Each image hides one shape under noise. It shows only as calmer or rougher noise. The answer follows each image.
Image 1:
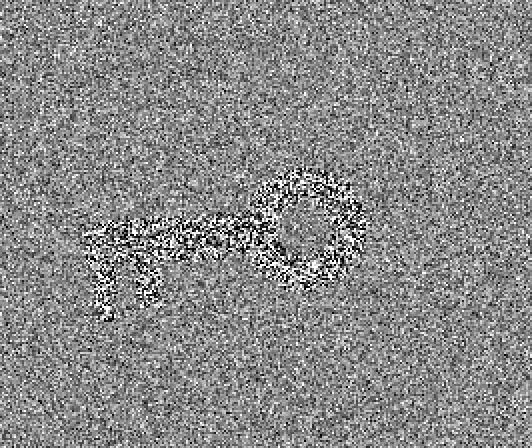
key
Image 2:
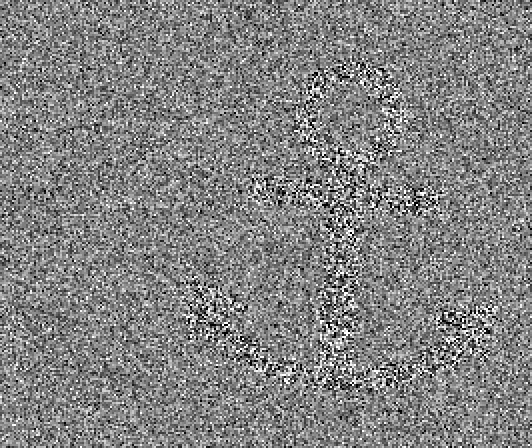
anchor
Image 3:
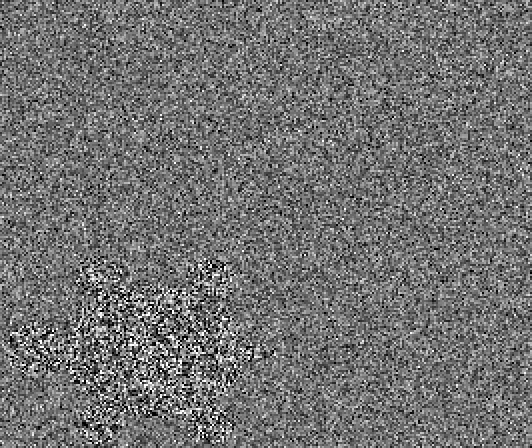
turtle
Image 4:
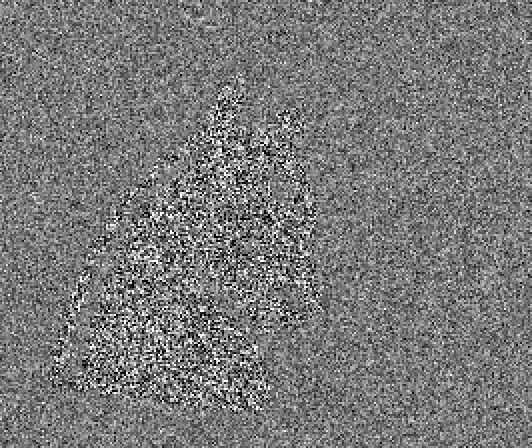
chess knight
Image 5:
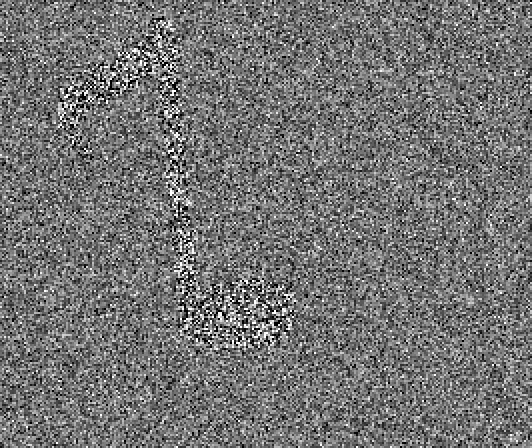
musical note
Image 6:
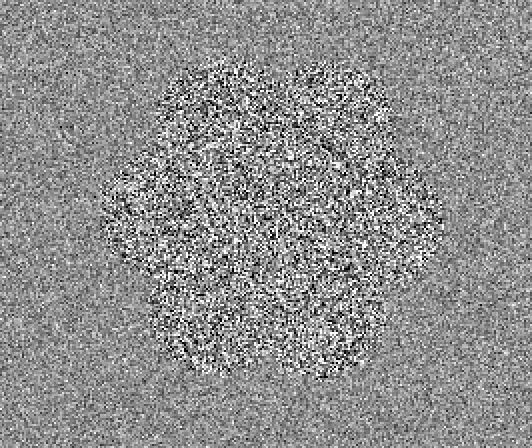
flower
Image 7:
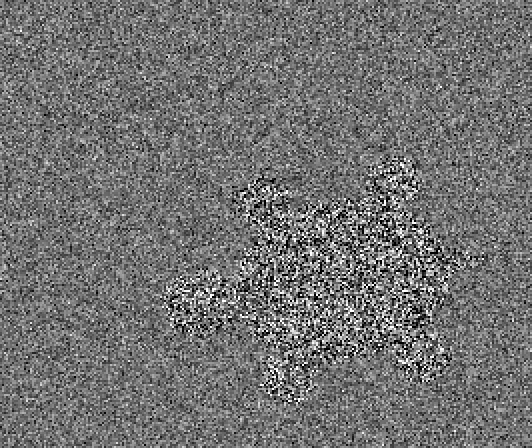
turtle
